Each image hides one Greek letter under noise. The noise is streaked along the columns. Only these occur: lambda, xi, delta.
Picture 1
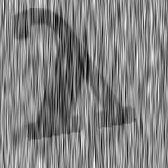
lambda
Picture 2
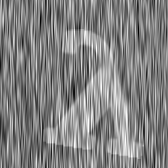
lambda
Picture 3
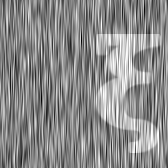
xi
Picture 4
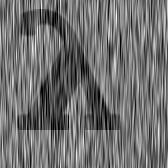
lambda
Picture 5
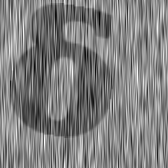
delta
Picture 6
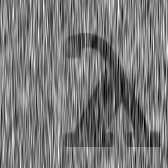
lambda
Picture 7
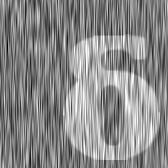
delta
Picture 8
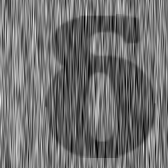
delta
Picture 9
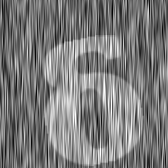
delta
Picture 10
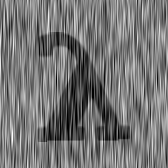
lambda
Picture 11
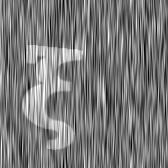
xi
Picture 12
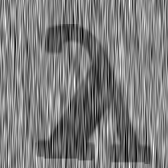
lambda
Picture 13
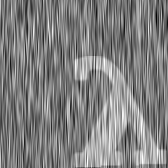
lambda
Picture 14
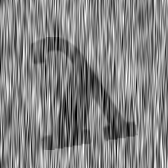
lambda
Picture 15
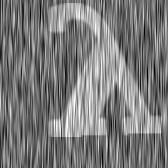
lambda
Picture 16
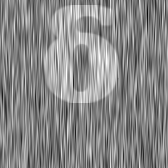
delta
